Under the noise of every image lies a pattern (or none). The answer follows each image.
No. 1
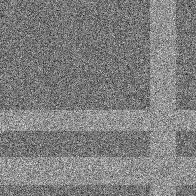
bands of rows crossing bands of columns
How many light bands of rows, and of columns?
2 and 1
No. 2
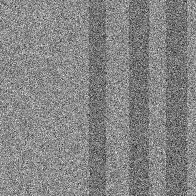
bands of columns
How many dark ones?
3
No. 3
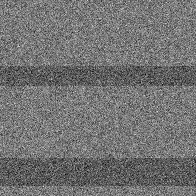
bands of rows
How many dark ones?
2
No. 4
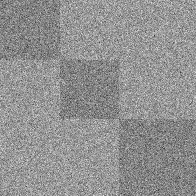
blocks along the diagonal
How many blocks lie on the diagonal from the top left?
3
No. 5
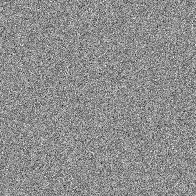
only noise
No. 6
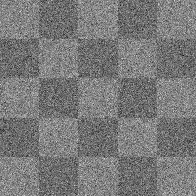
a checkerboard
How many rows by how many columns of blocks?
5 by 5
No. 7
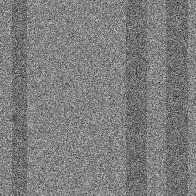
bands of columns
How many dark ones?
3
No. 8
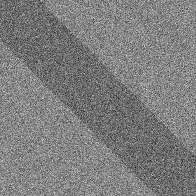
a diagonal band
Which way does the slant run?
top left to bottom right
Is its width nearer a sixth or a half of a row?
a half
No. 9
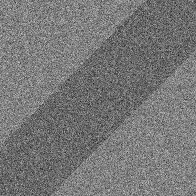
a diagonal band
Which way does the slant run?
bottom left to top right
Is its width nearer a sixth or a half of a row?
a half
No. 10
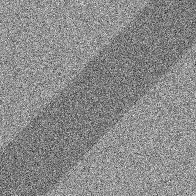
a diagonal band
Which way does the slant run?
bottom left to top right
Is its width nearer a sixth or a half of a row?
a half
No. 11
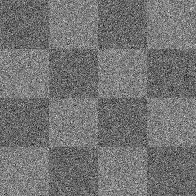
a checkerboard
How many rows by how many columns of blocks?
4 by 4
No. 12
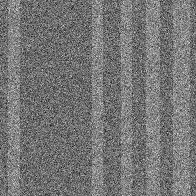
bands of columns
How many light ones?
5
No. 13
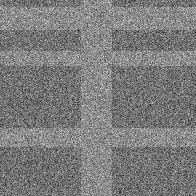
bands of rows crossing bands of columns
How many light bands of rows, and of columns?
3 and 1
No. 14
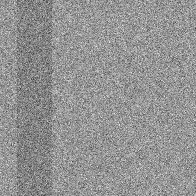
one band of columns
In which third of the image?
left
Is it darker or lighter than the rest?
darker
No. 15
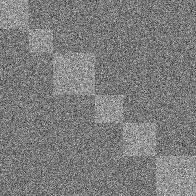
blocks along the diagonal
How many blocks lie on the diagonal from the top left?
6
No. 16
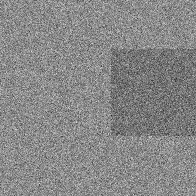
one block
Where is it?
middle right
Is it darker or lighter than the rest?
darker
